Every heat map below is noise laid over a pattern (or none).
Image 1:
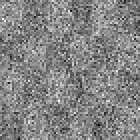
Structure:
a checkerboard
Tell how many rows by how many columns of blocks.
4 by 6
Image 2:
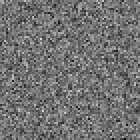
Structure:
only noise
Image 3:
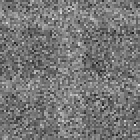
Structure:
bands of rows crossing bands of columns
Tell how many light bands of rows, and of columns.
2 and 1
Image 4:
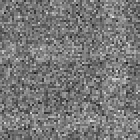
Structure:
bands of rows crossing bands of columns
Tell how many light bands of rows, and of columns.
2 and 1
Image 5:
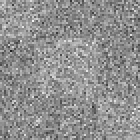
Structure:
blocks along the diagonal
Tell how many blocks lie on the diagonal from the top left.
3
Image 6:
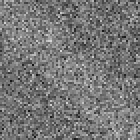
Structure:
a diagonal band
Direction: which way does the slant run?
top left to bottom right
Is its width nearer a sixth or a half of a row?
a half
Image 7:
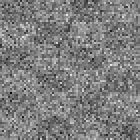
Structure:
a checkerboard
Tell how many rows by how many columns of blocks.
6 by 4
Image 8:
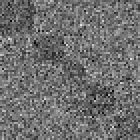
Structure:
blocks along the diagonal
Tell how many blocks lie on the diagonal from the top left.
5
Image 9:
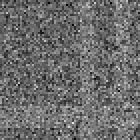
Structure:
bands of rows crossing bands of columns
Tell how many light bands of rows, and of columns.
1 and 2
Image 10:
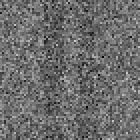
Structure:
bands of columns
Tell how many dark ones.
2
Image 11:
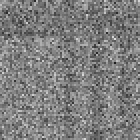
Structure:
bands of rows crossing bands of columns
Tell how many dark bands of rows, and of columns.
1 and 3
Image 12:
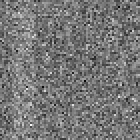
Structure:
one band of columns
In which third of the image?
left
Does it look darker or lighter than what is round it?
lighter
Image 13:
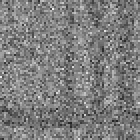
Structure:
bands of rows crossing bands of columns
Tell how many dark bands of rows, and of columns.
1 and 3
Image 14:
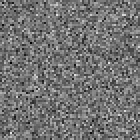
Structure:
only noise
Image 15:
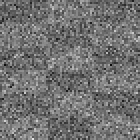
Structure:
a checkerboard
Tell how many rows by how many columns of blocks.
6 by 3
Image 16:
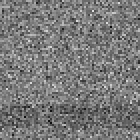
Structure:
one band of rows
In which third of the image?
bottom
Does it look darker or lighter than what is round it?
darker
